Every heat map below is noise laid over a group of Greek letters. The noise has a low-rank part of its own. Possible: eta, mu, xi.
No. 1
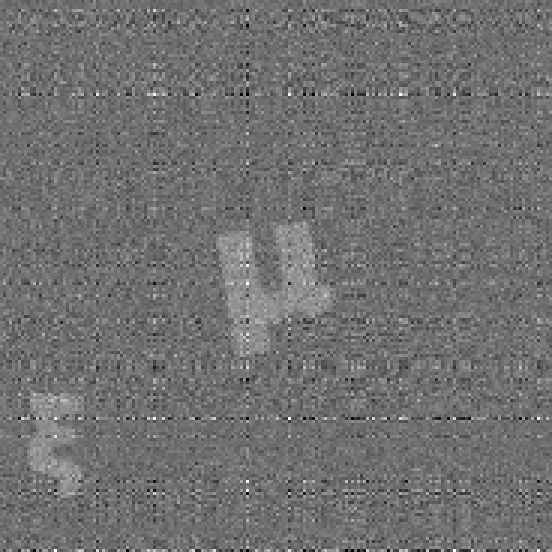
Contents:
centre: light mu; bottom left: light xi
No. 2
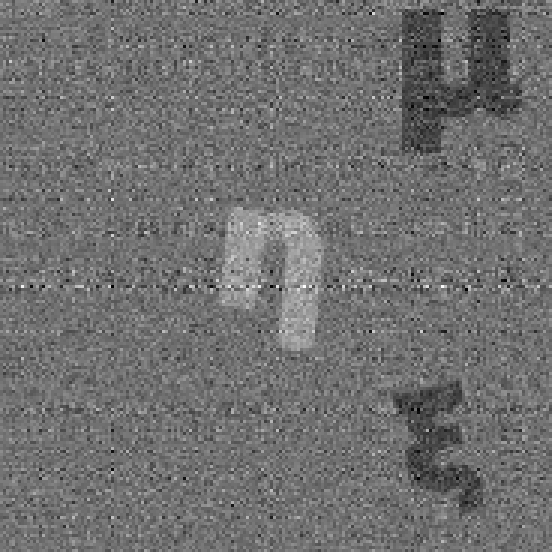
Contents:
top right: dark mu; centre: light eta; bottom right: dark xi
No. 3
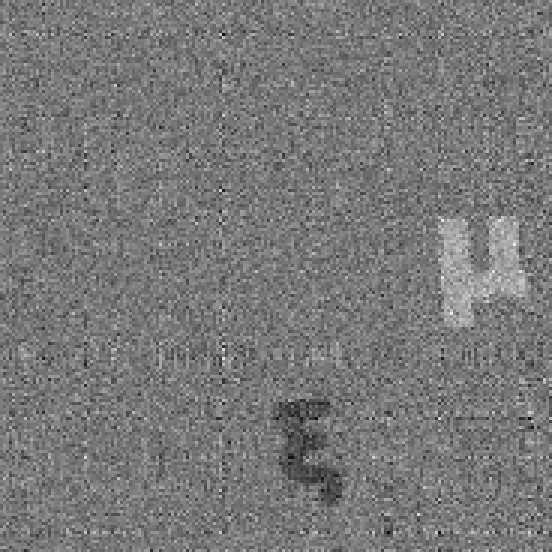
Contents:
middle right: light mu; bottom middle: dark xi
